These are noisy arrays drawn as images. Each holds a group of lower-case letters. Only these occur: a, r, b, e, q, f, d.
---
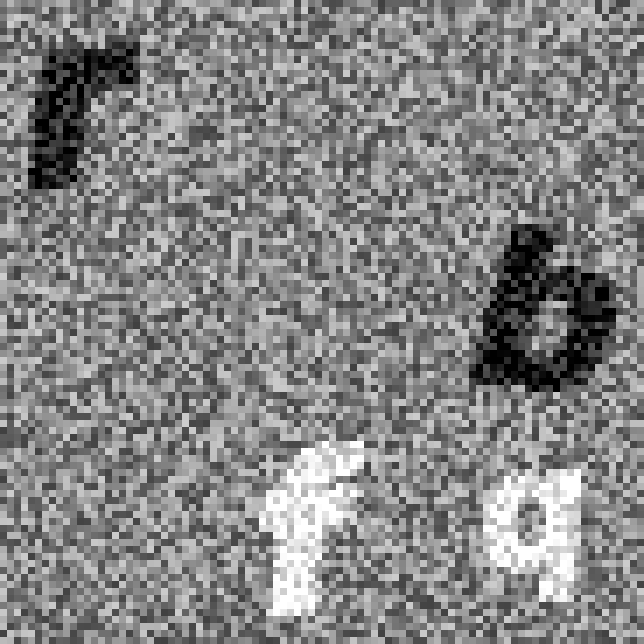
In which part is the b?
middle right
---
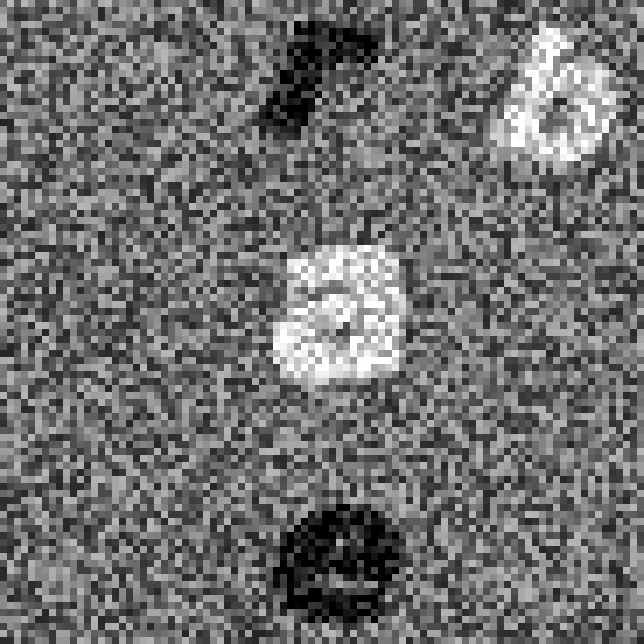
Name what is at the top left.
nothing
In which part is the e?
bottom middle
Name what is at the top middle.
r
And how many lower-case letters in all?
4
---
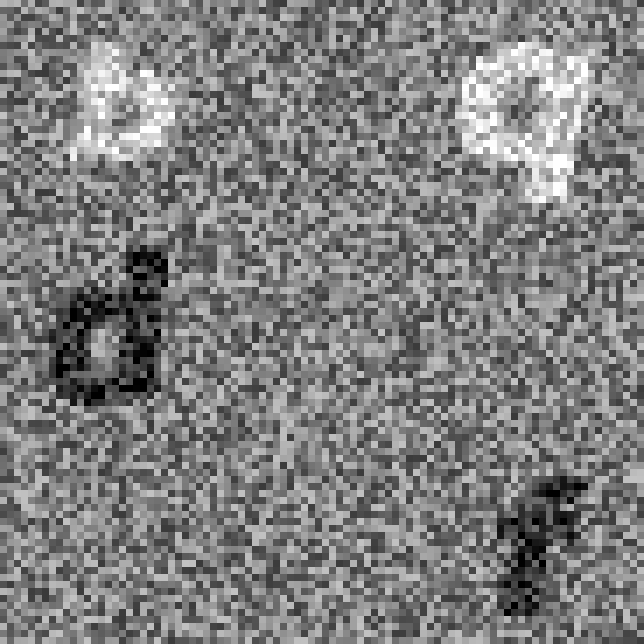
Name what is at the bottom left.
nothing
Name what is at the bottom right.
f
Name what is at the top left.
b
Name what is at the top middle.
nothing
